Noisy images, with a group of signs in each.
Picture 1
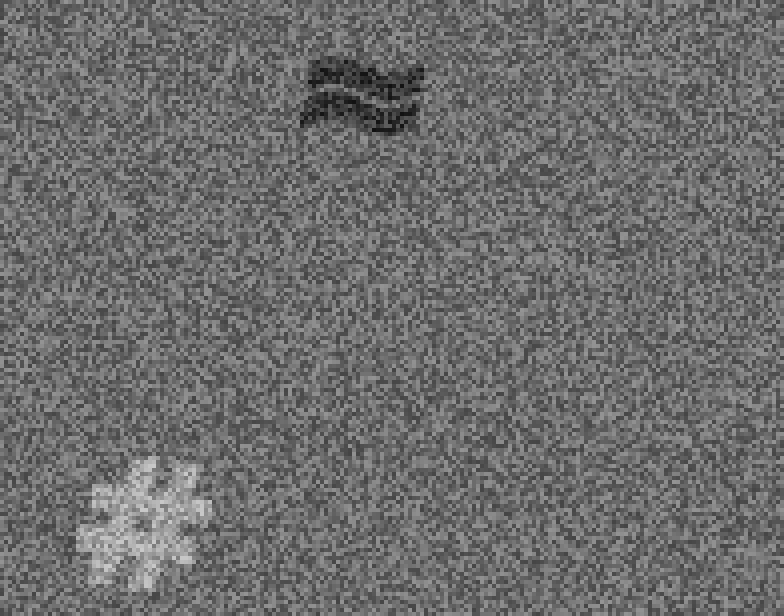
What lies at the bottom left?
hash sign
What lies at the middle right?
nothing
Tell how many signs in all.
2
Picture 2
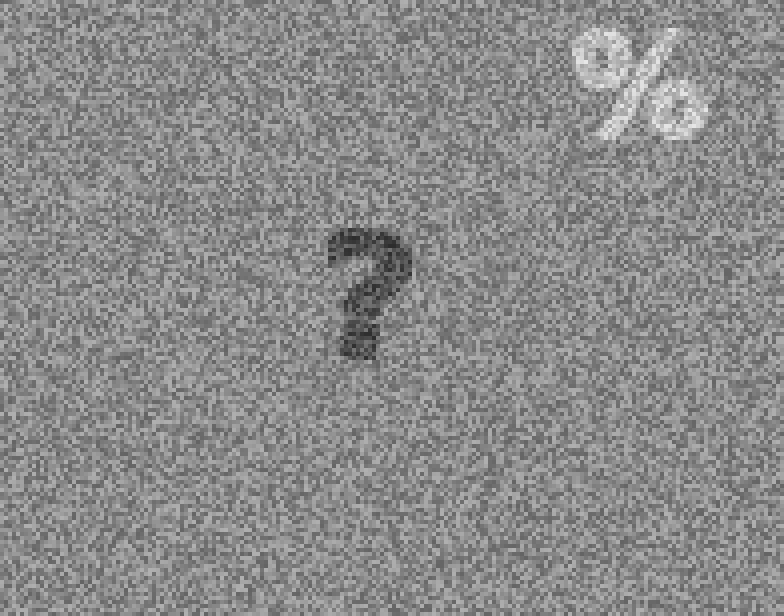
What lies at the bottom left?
nothing
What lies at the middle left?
nothing
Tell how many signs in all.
2
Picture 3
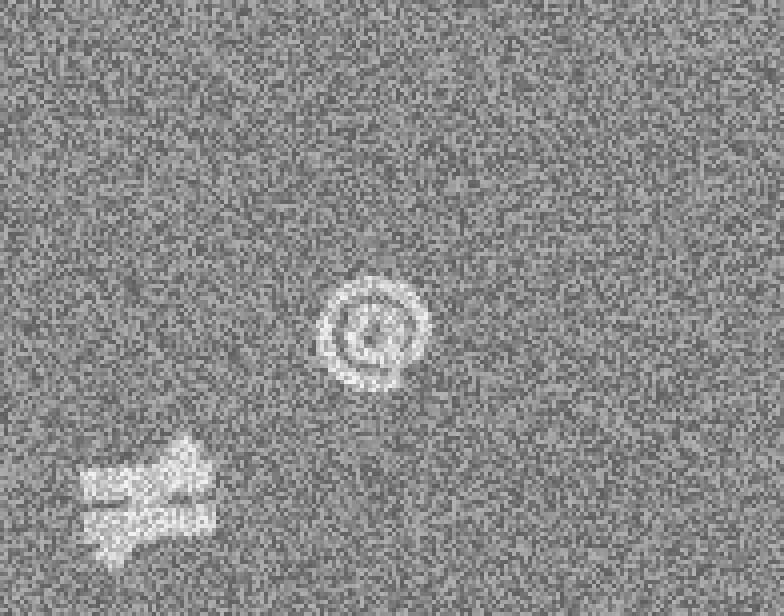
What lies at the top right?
nothing
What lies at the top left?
nothing
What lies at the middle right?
nothing
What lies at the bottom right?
nothing
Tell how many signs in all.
2
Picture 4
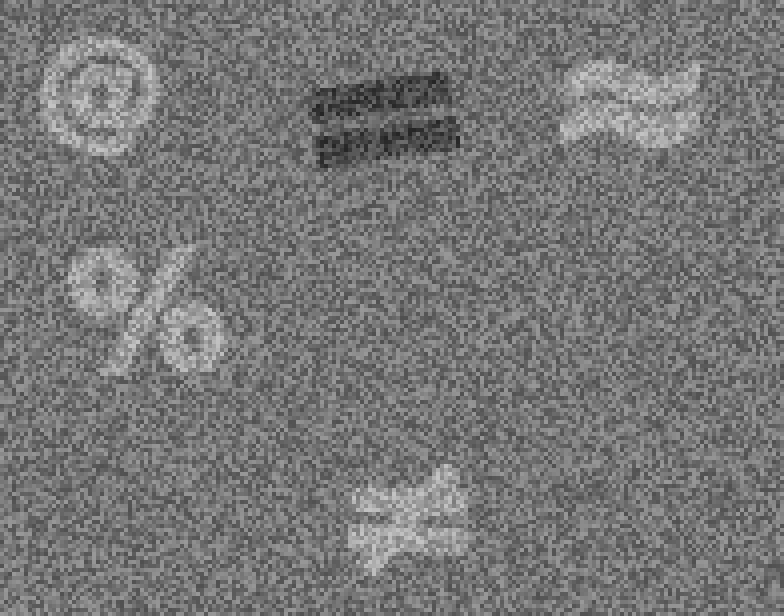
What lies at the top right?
approximately sign
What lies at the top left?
at sign
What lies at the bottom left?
nothing
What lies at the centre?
nothing
